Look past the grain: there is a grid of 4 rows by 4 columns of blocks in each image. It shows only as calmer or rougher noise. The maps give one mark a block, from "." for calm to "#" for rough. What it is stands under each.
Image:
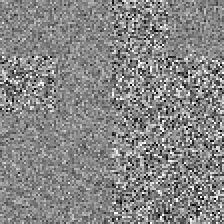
..#.
#.##
..##
..##
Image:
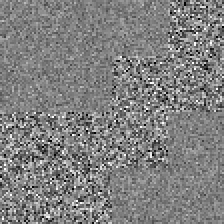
...#
..##
###.
##..
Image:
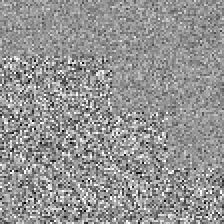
....
##..
###.
####
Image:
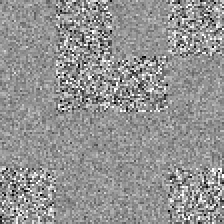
.#.#
.##.
....
#..#
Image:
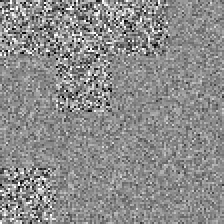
###.
.#..
....
#...
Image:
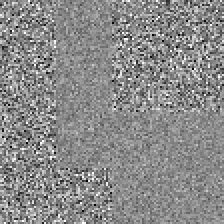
#.##
#.##
#...
##..
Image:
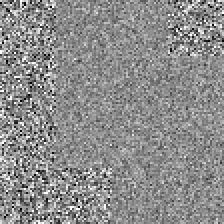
#..#
#...
#...
##..
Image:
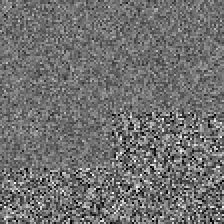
....
....
..##
####
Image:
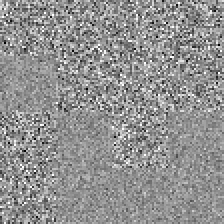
####
.###
#.#.
#...
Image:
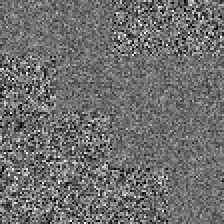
..##
#...
##..
###.
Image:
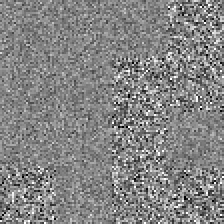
...#
..##
..#.
#.##
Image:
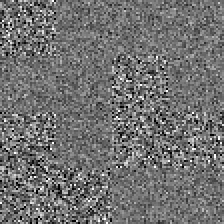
#...
..#.
#.##
##..
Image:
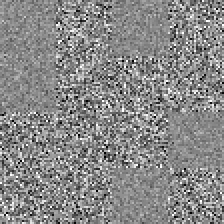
.#.#
.###
###.
##.#
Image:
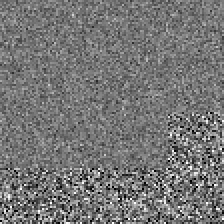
....
....
...#
####
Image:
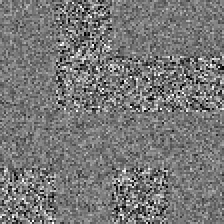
.#..
.###
....
#.#.
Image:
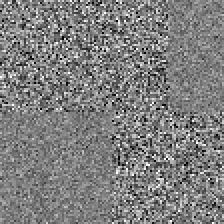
###.
###.
..##
..##
